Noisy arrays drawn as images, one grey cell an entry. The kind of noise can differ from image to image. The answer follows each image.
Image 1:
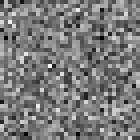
independent entries
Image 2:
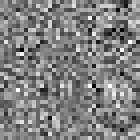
low rank plus noise
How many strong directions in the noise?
three or four
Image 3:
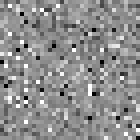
heavy tails
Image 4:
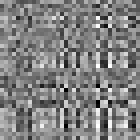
low rank plus noise
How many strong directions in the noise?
one
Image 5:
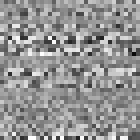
rows of uneven size
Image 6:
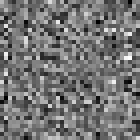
low rank plus noise
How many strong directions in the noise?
three or four
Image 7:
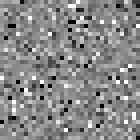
heavy tails
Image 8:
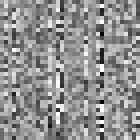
columns of uneven size
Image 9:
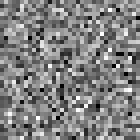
independent entries
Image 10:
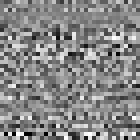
rows of uneven size
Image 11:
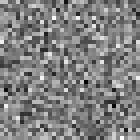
independent entries
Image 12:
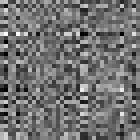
low rank plus noise
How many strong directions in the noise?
one
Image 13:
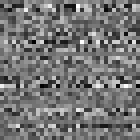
rows of uneven size
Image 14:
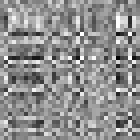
low rank plus noise
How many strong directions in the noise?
one
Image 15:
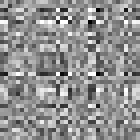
low rank plus noise
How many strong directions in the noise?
one
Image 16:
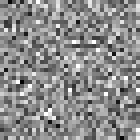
independent entries
